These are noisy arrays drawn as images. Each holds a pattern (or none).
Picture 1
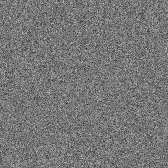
only noise
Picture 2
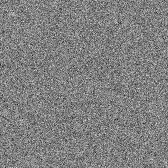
only noise
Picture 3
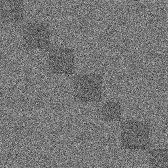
blocks along the diagonal
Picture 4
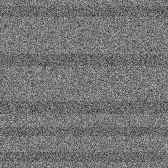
bands of rows
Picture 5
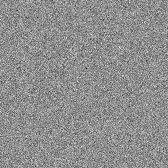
only noise
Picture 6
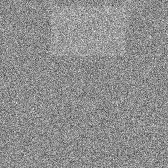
one block
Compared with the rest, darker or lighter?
lighter
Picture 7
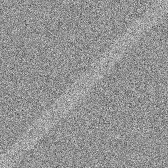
a diagonal band
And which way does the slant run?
bottom left to top right
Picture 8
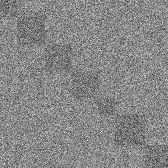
blocks along the diagonal
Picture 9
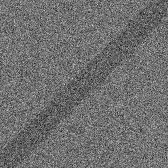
a diagonal band
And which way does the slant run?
bottom left to top right
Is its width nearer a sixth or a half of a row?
a sixth
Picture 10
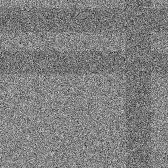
bands of rows crossing bands of columns
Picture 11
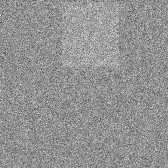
one block
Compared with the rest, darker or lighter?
lighter
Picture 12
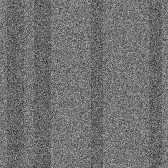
bands of columns
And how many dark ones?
4
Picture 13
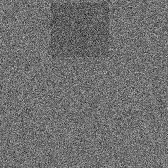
one block
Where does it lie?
top middle
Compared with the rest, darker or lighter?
darker
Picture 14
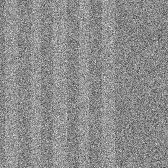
bands of columns
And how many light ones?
5
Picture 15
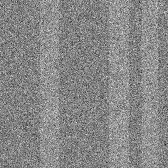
bands of columns
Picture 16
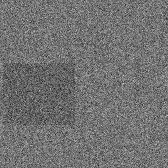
one block
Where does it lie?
middle left
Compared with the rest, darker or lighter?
darker
